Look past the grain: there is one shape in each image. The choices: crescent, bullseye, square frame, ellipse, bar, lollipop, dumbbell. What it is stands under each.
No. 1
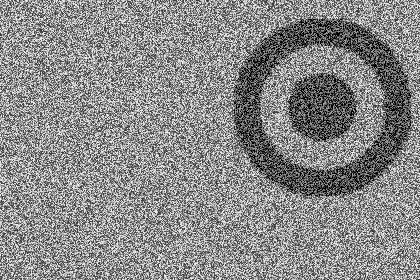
bullseye
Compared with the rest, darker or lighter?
darker
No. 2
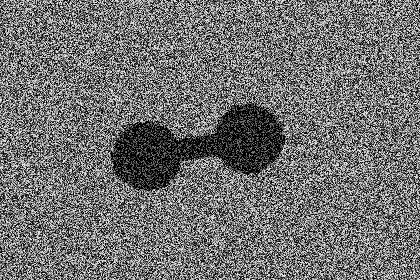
dumbbell
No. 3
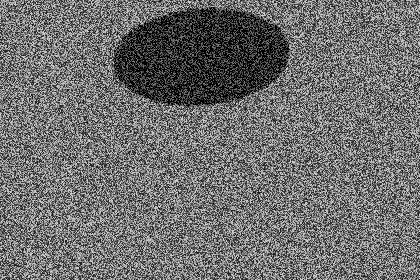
ellipse
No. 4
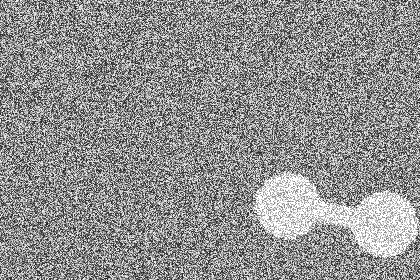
dumbbell
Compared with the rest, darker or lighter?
lighter
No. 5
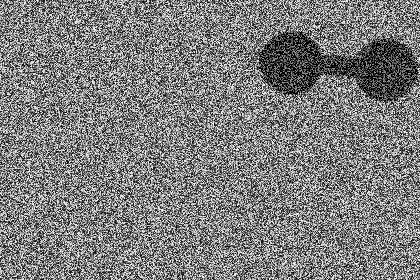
dumbbell
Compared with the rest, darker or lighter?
darker
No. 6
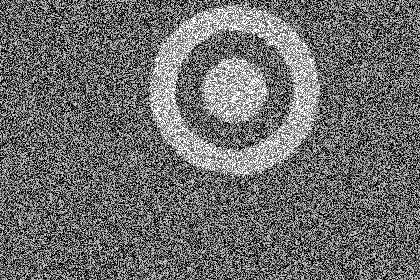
bullseye
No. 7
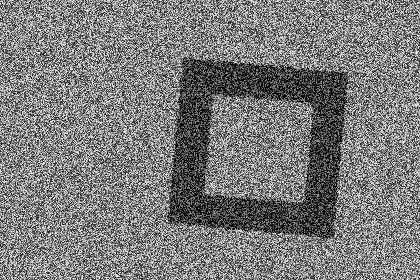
square frame
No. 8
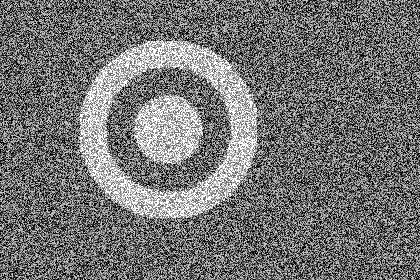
bullseye
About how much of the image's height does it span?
two thirds
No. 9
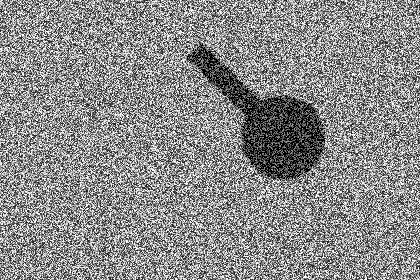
lollipop
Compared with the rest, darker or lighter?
darker
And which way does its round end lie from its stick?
down and right
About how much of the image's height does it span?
half
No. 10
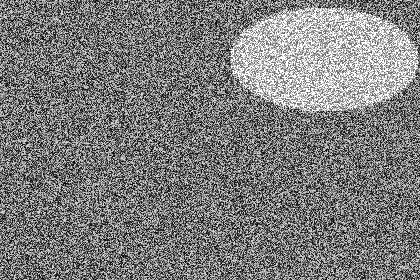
ellipse
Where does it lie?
top right
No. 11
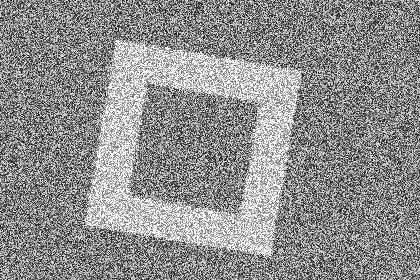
square frame
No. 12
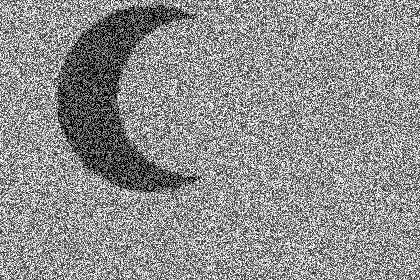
crescent
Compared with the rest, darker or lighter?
darker
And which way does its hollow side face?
right
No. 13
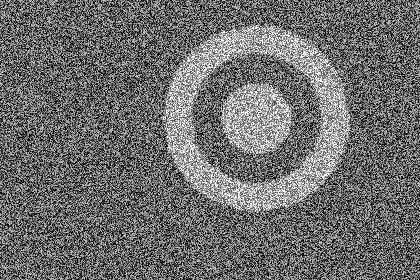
bullseye
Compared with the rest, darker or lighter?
lighter
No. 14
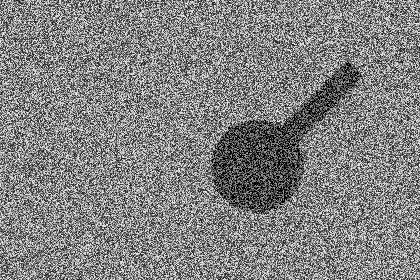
lollipop
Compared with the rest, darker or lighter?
darker
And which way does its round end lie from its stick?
down and left
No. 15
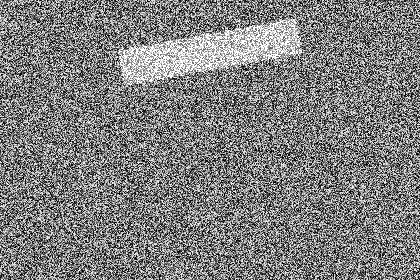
bar
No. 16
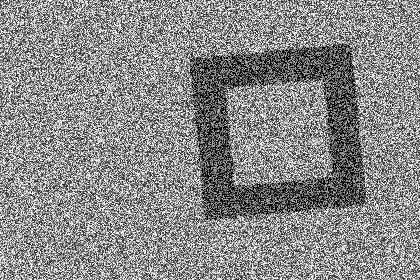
square frame
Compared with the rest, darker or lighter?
darker
